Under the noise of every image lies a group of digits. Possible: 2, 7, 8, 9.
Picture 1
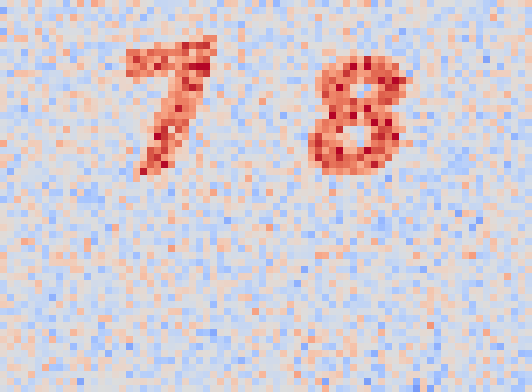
top left: 7; top right: 8
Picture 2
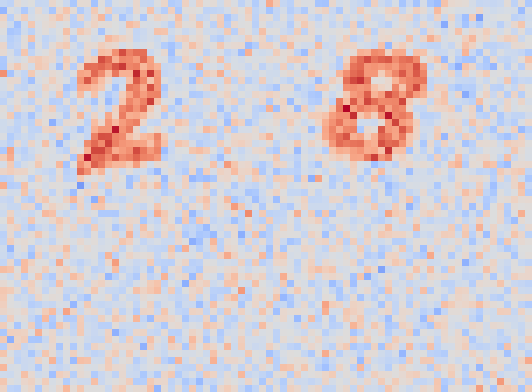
top left: 2; top right: 8
